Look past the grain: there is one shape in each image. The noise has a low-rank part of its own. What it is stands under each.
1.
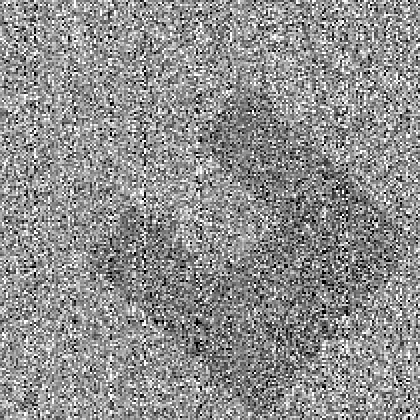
square with a notch
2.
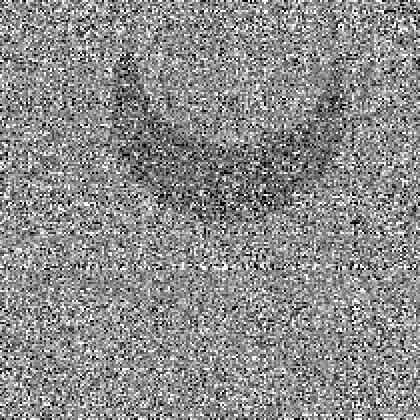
crescent
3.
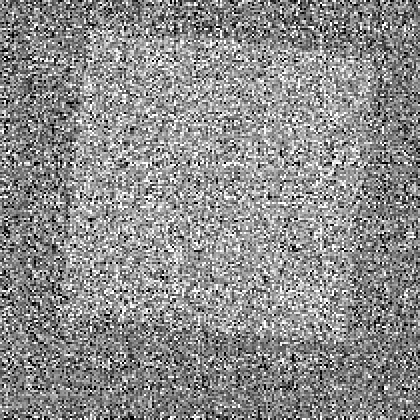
square
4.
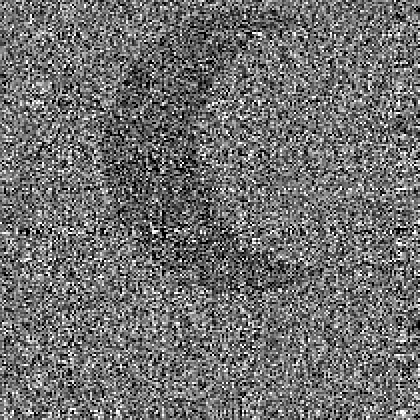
crescent
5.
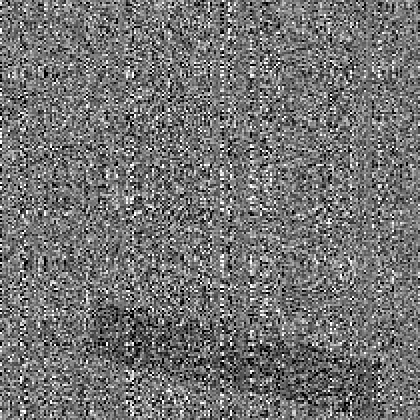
bar
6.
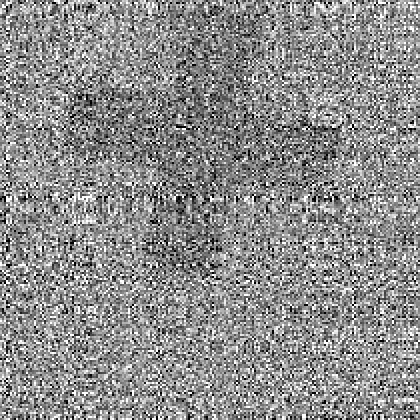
cross
